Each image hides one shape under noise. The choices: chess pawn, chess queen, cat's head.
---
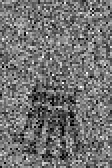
chess queen
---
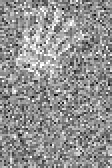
chess queen
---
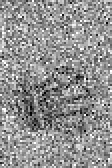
chess queen
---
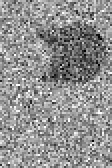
cat's head
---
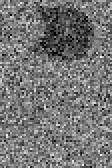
cat's head
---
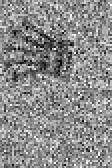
chess queen
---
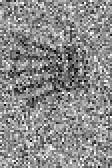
chess queen
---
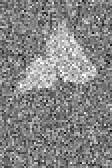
chess pawn
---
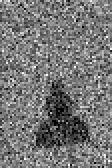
chess pawn
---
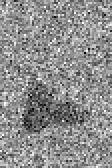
chess pawn
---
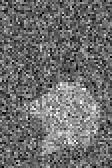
cat's head
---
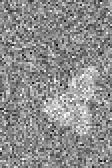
chess pawn
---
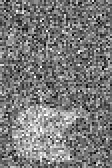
cat's head
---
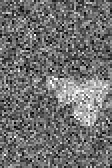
chess pawn
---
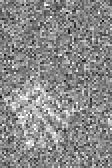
chess queen
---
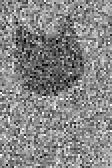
cat's head
